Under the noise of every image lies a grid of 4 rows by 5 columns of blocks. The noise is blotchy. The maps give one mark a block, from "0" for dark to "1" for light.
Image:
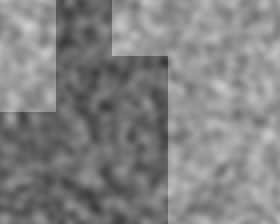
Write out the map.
10111
10011
00011
00011
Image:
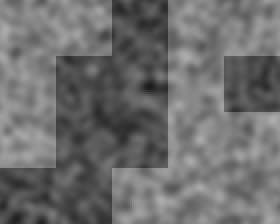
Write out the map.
11011
10010
10011
00111
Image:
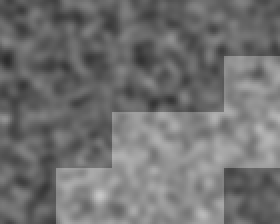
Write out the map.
00000
00001
00111
01110
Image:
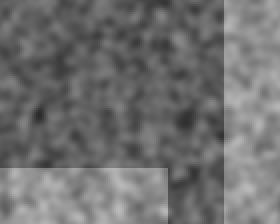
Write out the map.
00001
00001
00001
11101
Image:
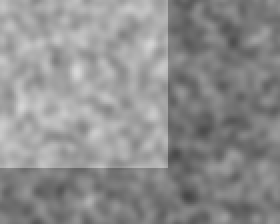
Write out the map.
11100
11100
11100
00000
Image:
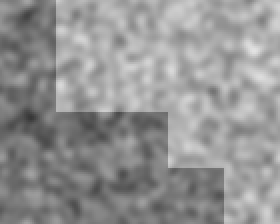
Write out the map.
01111
01111
00011
00001
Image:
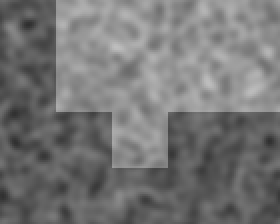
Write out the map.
01111
01111
00100
00000
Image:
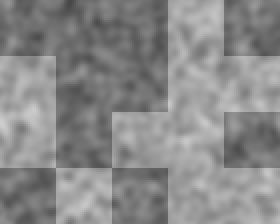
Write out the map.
00010
10011
10110
01011
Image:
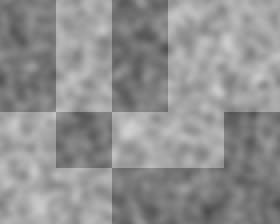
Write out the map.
01011
01011
10110
11000
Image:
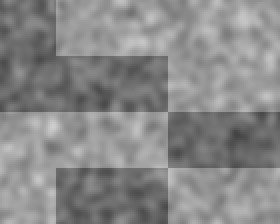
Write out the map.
01111
00011
11100
10011
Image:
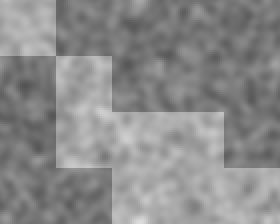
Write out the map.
10000
01000
01110
00111
